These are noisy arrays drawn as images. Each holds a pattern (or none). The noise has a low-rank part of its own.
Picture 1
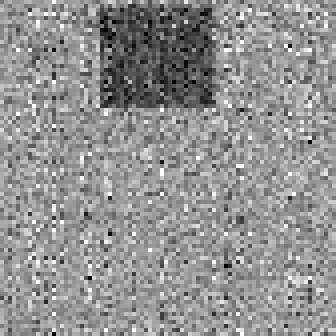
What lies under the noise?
one block
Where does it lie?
top middle
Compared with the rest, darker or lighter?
darker
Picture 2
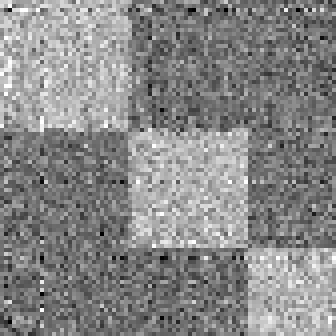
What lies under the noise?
blocks along the diagonal
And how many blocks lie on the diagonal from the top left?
3
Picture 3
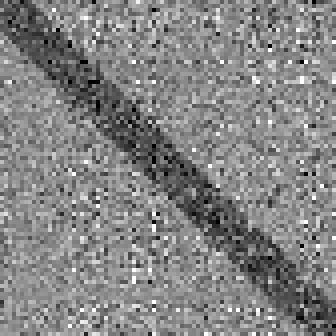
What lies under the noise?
a diagonal band
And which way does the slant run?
top left to bottom right
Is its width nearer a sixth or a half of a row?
a sixth
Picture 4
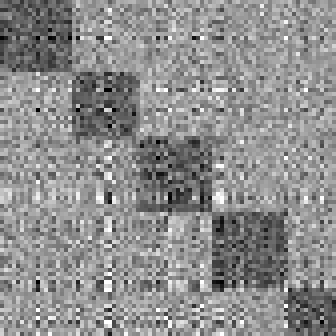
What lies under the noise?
blocks along the diagonal
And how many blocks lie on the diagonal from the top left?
5
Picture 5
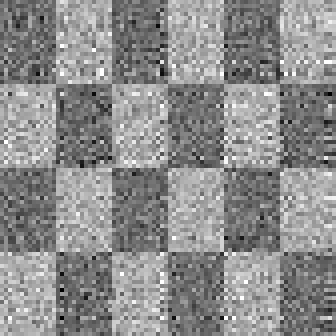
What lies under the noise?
a checkerboard
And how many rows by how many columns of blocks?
4 by 6
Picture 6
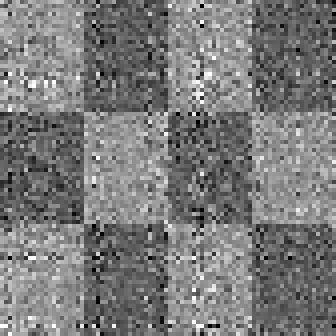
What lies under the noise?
a checkerboard
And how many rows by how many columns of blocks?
3 by 4
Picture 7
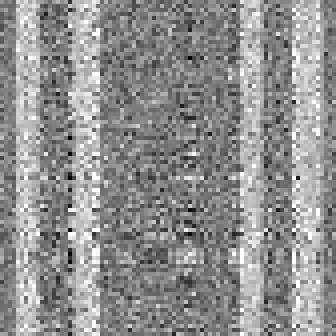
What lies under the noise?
bands of columns
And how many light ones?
4
